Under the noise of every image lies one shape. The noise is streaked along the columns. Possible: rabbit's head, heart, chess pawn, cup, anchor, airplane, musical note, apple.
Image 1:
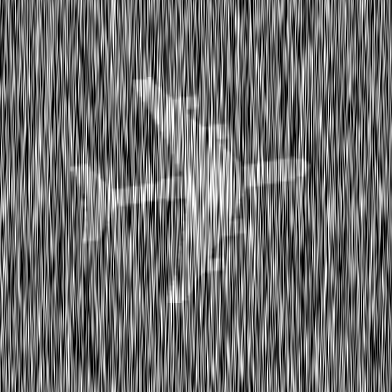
airplane
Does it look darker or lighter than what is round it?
lighter
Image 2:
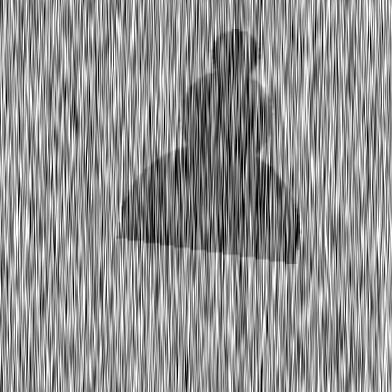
chess pawn
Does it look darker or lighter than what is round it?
darker
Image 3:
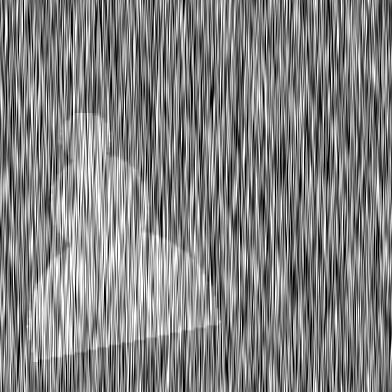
chess pawn
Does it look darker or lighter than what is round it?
lighter
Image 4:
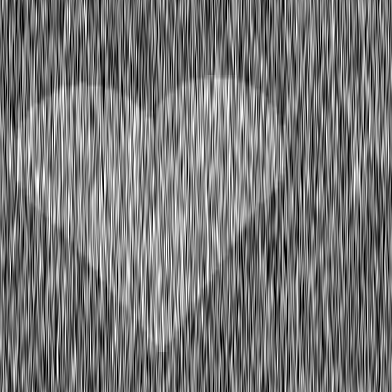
heart
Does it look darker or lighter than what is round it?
lighter
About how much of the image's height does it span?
two thirds
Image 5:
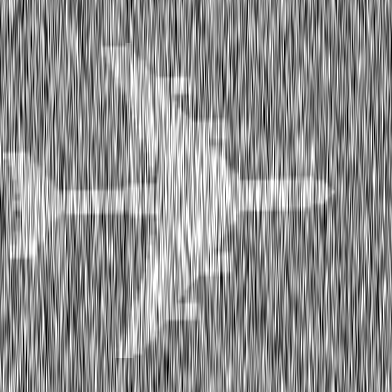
airplane
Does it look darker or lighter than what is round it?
lighter
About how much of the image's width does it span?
nearly all
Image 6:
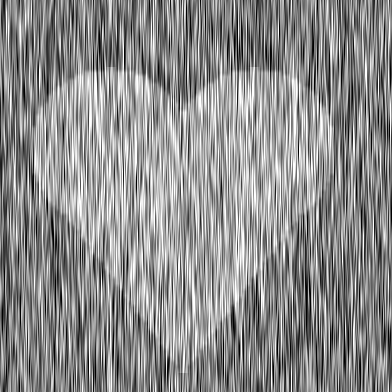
heart
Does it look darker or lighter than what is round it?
lighter
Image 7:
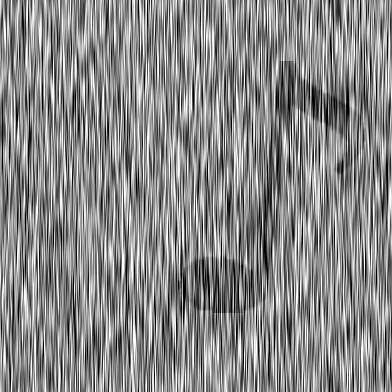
musical note
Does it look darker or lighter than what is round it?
darker
